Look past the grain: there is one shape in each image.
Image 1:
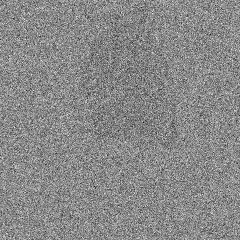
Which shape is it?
chess knight
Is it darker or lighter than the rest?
darker
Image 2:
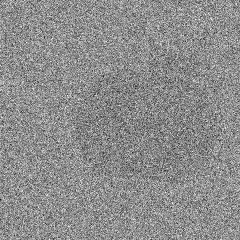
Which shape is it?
apple
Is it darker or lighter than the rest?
darker
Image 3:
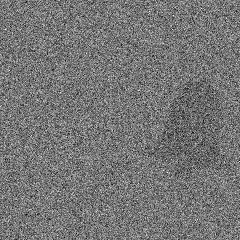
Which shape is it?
bell
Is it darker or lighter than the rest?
darker
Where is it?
middle right
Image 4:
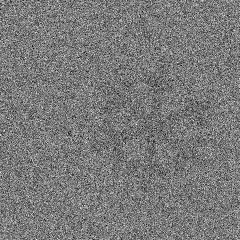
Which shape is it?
snowflake
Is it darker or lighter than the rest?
darker
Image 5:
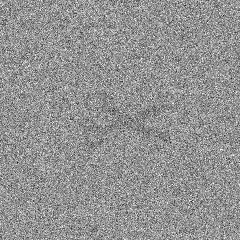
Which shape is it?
pair of scissors
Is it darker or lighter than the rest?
darker
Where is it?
centre
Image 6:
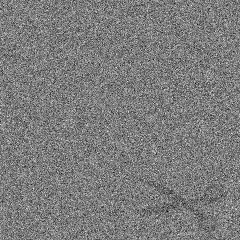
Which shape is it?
pair of scissors
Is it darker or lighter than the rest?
darker
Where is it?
bottom right
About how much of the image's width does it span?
a third
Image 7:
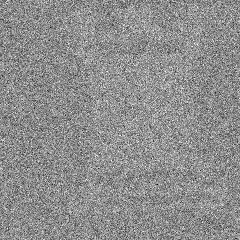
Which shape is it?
chess rook
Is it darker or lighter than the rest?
lighter
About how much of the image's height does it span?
nearly all
